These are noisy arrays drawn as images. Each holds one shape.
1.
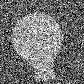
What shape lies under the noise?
light bulb
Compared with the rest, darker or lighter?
lighter
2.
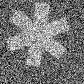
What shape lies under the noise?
asterisk
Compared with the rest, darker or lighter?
lighter
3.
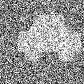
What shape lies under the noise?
car
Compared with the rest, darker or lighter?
lighter
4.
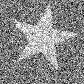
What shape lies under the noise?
star
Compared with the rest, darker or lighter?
lighter
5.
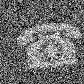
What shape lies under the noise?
telephone
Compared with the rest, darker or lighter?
lighter
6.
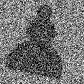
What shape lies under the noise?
chess pawn
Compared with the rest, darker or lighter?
darker
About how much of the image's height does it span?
nearly all
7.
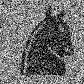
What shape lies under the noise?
chess knight
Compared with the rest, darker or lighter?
darker
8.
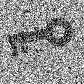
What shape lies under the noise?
key
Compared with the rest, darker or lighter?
darker
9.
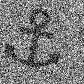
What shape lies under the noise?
anchor
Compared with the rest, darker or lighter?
darker
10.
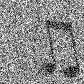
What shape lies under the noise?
pair of musical notes
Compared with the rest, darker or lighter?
darker
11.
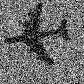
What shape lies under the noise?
airplane
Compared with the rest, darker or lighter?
darker
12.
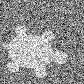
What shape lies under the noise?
turtle
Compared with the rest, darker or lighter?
lighter
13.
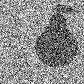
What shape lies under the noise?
pear
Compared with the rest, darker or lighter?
darker
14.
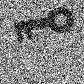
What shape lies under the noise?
key
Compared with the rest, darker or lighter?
darker
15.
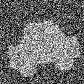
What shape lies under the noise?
car
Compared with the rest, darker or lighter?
lighter
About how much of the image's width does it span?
nearly all
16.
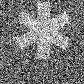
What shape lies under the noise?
asterisk
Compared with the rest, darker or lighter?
lighter
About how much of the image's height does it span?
two thirds
